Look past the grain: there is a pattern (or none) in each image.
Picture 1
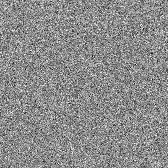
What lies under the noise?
only noise
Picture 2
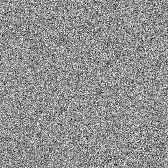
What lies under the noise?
only noise
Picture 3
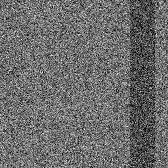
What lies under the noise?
one band of columns
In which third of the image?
right
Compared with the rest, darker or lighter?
darker
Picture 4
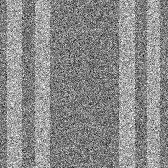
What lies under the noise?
bands of columns
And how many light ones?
4
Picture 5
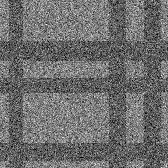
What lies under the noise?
bands of rows crossing bands of columns
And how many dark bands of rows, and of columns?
3 and 3
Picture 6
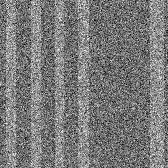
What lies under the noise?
bands of columns
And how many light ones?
5
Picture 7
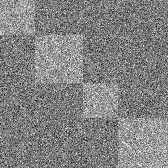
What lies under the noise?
blocks along the diagonal
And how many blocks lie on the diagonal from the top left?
4
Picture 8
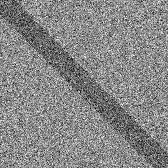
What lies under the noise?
a diagonal band
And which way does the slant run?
top left to bottom right
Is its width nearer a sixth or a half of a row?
a sixth
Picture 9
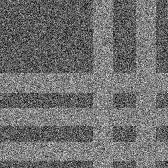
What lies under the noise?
bands of rows crossing bands of columns
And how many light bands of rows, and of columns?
3 and 2
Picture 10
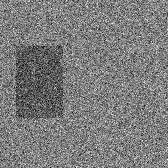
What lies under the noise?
one block
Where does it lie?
middle left
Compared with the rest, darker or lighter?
darker
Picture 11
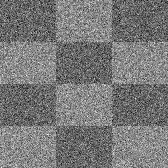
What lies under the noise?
a checkerboard
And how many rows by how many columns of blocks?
4 by 3
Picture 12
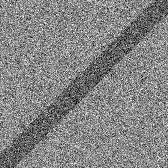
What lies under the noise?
a diagonal band
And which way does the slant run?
bottom left to top right
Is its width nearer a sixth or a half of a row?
a sixth
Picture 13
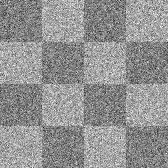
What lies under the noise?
a checkerboard
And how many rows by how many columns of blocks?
4 by 4
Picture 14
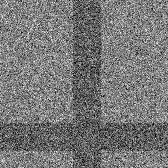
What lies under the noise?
bands of rows crossing bands of columns
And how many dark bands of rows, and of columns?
1 and 1
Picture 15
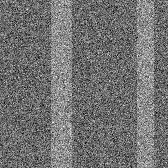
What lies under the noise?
bands of columns
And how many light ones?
2
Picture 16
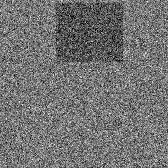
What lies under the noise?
one block
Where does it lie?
top middle
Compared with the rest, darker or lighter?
darker
